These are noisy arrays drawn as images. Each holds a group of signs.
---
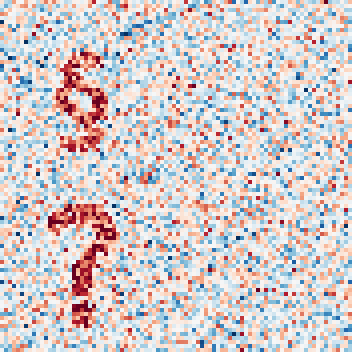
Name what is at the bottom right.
nothing
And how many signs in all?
2
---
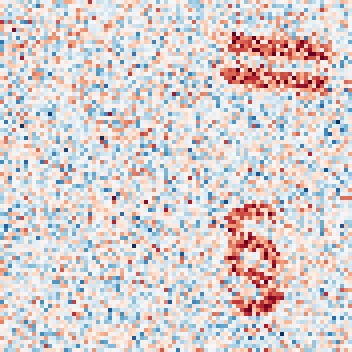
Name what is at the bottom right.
section sign
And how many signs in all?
2
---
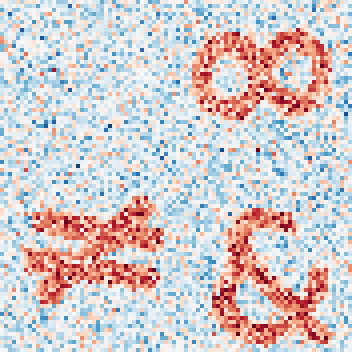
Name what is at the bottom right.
ampersand
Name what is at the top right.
infinity sign
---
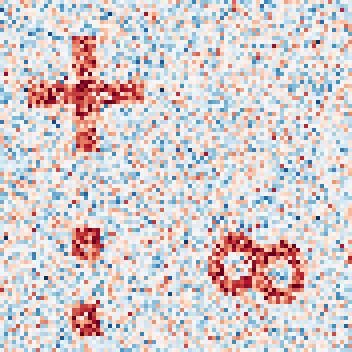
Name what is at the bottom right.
infinity sign
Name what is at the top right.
nothing
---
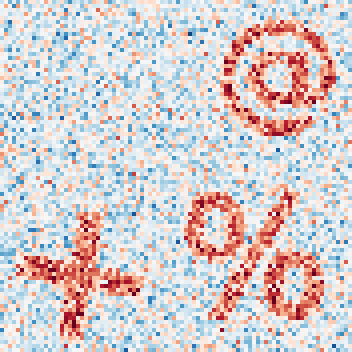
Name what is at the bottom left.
plus sign
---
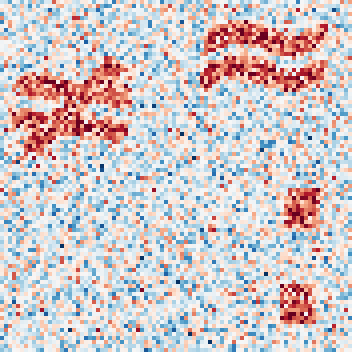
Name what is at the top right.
approximately sign
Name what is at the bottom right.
colon
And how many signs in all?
3
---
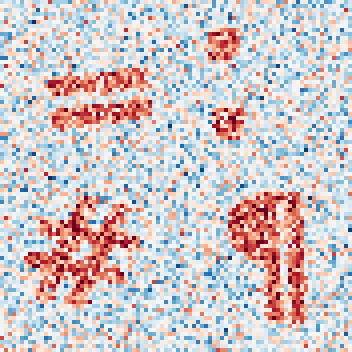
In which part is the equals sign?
top left
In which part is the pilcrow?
bottom right
